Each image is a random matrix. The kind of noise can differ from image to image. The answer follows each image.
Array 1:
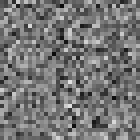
low rank plus noise
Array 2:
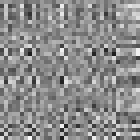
low rank plus noise
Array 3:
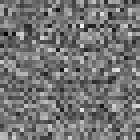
low rank plus noise
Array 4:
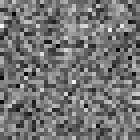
independent entries
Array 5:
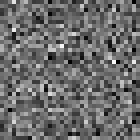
low rank plus noise
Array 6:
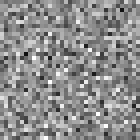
independent entries
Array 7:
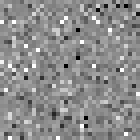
heavy tails
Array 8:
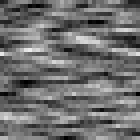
streaked along the rows
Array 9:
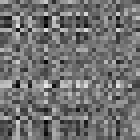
low rank plus noise
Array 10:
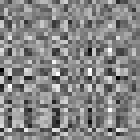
low rank plus noise
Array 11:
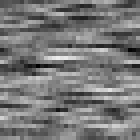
streaked along the rows
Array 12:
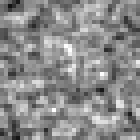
blotchy
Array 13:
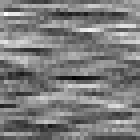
streaked along the rows
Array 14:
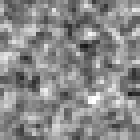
blotchy
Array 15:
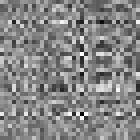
low rank plus noise
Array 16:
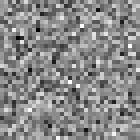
independent entries
